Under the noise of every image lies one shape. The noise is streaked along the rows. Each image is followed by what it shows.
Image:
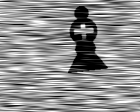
chess bishop
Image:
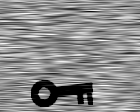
key
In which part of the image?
bottom middle
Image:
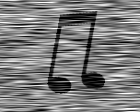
pair of musical notes
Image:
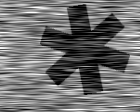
asterisk
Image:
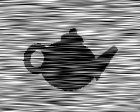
teapot
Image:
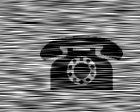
telephone
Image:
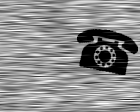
telephone
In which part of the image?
middle right
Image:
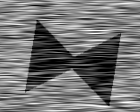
bow tie
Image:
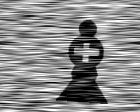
chess bishop
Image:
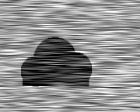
cloud
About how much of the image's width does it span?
half
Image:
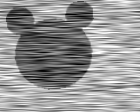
bear's head
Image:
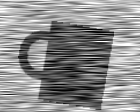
cup
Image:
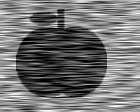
apple
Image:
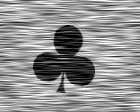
club
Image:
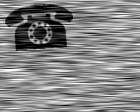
telephone
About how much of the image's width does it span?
half
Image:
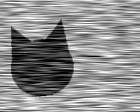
cat's head
